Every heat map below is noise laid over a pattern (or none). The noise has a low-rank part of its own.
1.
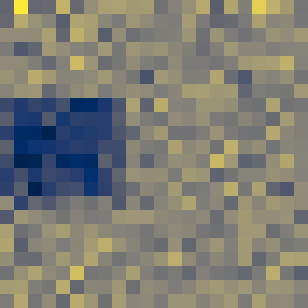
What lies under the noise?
one block
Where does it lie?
middle left
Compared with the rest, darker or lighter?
darker
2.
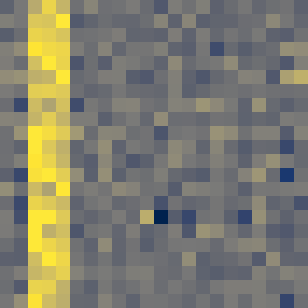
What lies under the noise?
one band of columns
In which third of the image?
left
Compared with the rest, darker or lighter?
lighter
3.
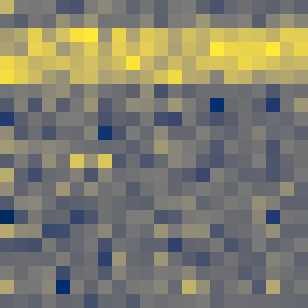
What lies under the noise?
one band of rows
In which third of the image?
top
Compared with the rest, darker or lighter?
lighter
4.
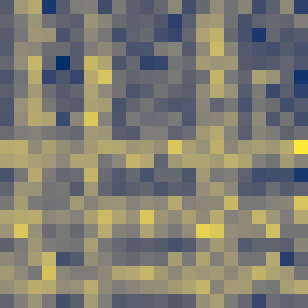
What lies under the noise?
bands of rows crossing bands of columns
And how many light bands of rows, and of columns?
3 and 3
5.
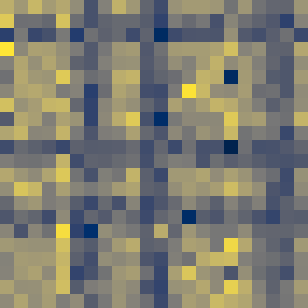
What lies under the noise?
bands of rows crossing bands of columns
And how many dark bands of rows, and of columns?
3 and 3
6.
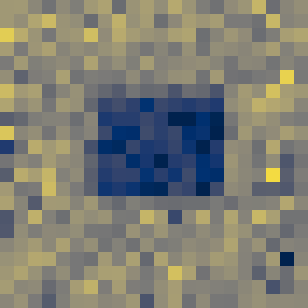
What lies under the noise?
one block
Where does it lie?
centre
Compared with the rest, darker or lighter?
darker
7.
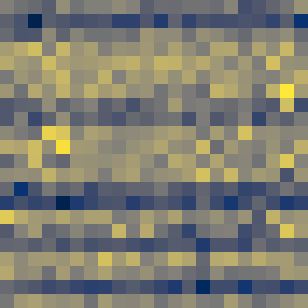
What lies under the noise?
bands of rows
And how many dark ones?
5
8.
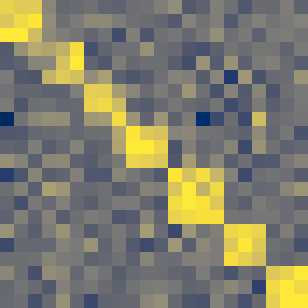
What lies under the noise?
blocks along the diagonal
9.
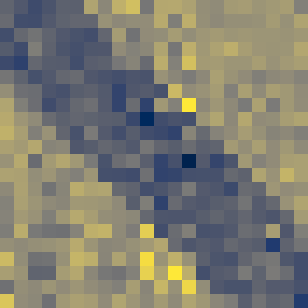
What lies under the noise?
a diagonal band
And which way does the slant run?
top left to bottom right
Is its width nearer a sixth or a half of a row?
a half
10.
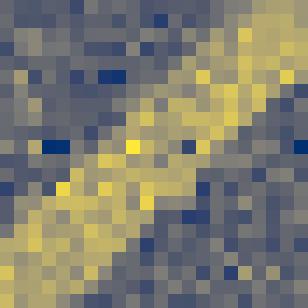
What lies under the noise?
a diagonal band
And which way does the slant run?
bottom left to top right
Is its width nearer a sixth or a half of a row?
a half
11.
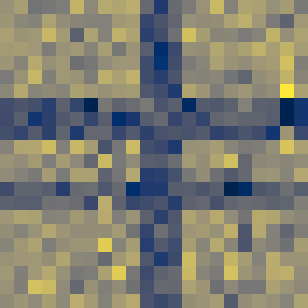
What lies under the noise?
bands of rows crossing bands of columns
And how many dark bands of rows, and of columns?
2 and 1
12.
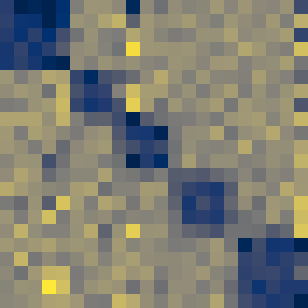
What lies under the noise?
blocks along the diagonal
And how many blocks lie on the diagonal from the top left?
5
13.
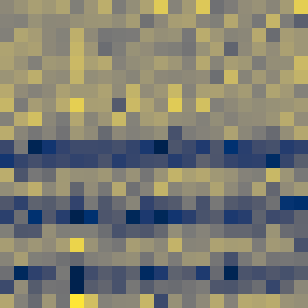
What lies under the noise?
bands of rows
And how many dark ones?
3
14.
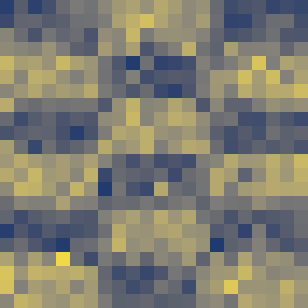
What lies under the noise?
a checkerboard
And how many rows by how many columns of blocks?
6 by 3
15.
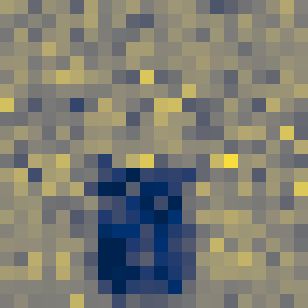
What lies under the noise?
one block
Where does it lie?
bottom middle
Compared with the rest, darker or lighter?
darker
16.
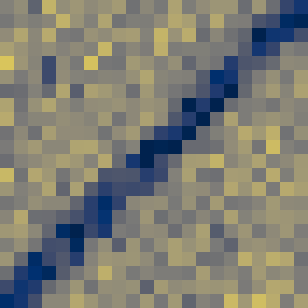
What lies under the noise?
a diagonal band
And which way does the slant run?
bottom left to top right
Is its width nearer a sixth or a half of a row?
a sixth
